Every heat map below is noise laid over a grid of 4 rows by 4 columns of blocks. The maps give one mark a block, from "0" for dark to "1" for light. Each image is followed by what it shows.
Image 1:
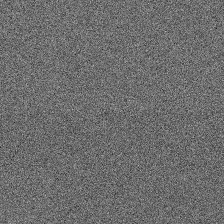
1 1 1 1
1 1 1 1
0 0 0 0
1 0 0 0
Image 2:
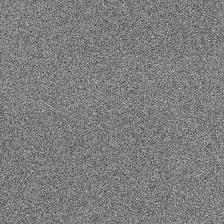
1 0 0 0
1 1 1 1
0 0 0 1
0 0 0 1
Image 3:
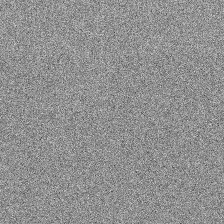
1 1 1 1
0 1 0 0
0 0 0 0
0 0 0 0
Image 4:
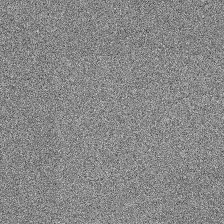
0 0 0 0
0 1 1 1
0 1 1 1
0 1 1 0
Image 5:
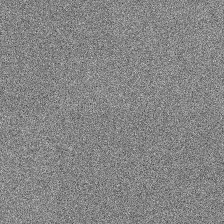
0 0 1 1
0 1 1 1
1 0 0 0
1 0 0 0
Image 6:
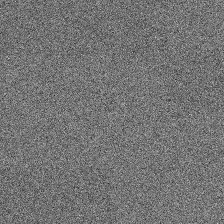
0 0 0 1
1 1 1 0
1 1 1 1
0 0 1 1
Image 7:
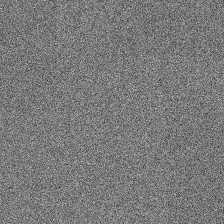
0 1 0 0
0 1 1 1
1 1 1 0
1 1 1 0
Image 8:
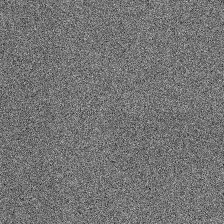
0 1 1 1
0 1 1 1
0 1 0 0
0 1 1 1
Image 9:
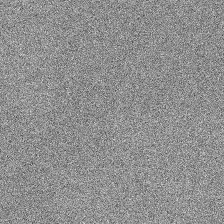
1 0 0 0
1 0 0 0
0 0 1 1
0 1 1 1
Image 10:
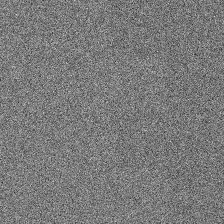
1 1 0 0
1 1 1 0
1 1 0 0
1 1 1 0
